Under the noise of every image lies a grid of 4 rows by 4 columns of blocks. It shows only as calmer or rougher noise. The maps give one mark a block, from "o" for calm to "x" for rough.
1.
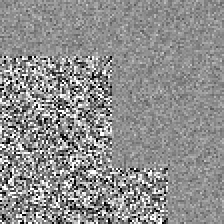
o o o o
x x o o
x x o o
x x x o
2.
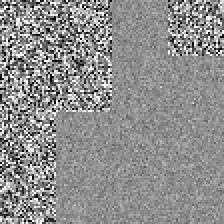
x x o x
x x o o
x o o o
x o o o
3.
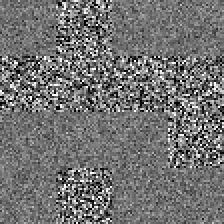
o x o o
x x x x
o o o x
o x o o
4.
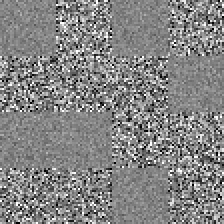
o x o x
x x x o
o o x x
x x o x
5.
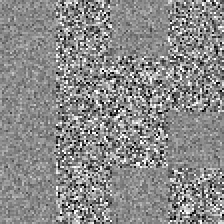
o x o x
o x x x
o x x o
o x o x
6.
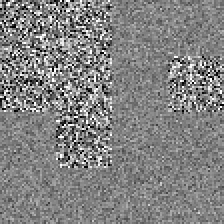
x x o o
x x o x
o x o o
o o o o
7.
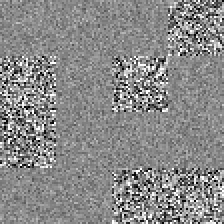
o o o x
x o x o
x o o o
o o x x
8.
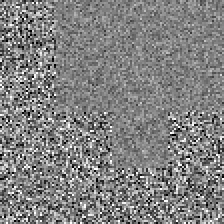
x o o o
x o o o
x x o x
x x x x
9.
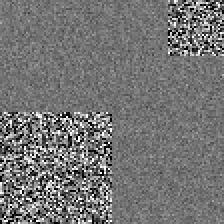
o o o x
o o o o
x x o o
x x o o
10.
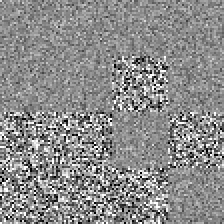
o o o o
o o x o
x x o x
x x x o
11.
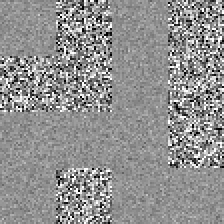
o x o x
x x o x
o o o x
o x o o
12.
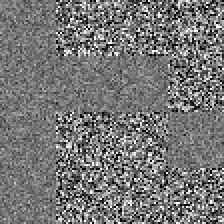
o x x x
o o o x
o x x o
o x x x
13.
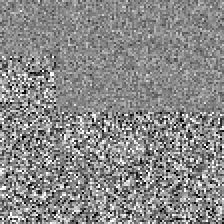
o o o o
x o o o
x x x x
x x x x
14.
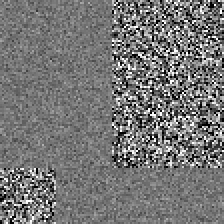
o o x x
o o x x
o o x x
x o o o
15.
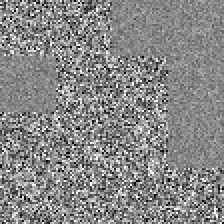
x x o o
o x x o
x x x o
x x x x
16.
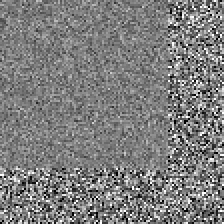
o o o x
o o o x
o o o x
x x x x
